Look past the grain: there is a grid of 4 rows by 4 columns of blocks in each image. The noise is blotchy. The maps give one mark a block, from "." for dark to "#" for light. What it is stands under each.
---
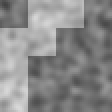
.##.
##..
#...
#...
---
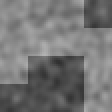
###.
####
#..#
...#
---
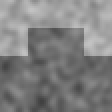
####
#..#
....
....
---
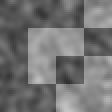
...#
.##.
.#.#
..##
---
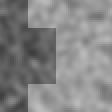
.###
..##
..##
.###
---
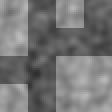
#.#.
#...
..##
#.##
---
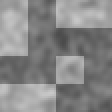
#.##
#...
..#.
##..
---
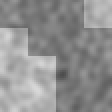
...#
#...
##..
##..
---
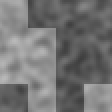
#...
##..
##..
.#.#
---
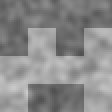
....
.#.#
####
#..#
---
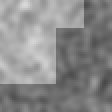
###.
##..
##..
....
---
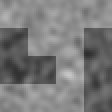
####
.##.
..#.
###.
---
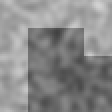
####
#..#
#...
#...
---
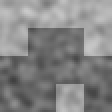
####
#..#
....
..#.
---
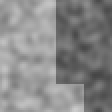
##..
##..
##..
###.
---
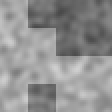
#...
##..
####
#.##
